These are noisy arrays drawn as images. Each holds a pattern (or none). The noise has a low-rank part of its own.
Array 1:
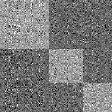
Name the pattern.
blocks along the diagonal
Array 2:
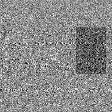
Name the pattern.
one block
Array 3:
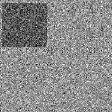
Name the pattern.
one block
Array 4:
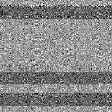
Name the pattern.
bands of rows
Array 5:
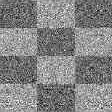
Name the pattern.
a checkerboard
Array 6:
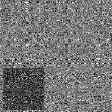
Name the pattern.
one block
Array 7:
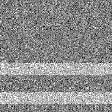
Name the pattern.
bands of rows
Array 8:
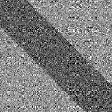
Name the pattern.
a diagonal band
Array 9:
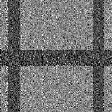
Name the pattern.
bands of rows crossing bands of columns
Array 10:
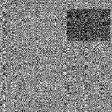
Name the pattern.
one block
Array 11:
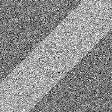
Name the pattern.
a diagonal band
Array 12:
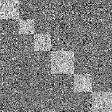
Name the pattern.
blocks along the diagonal
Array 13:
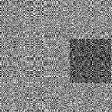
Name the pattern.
one block
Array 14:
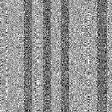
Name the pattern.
bands of columns
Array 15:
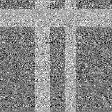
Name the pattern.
bands of rows crossing bands of columns
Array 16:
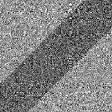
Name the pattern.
a diagonal band
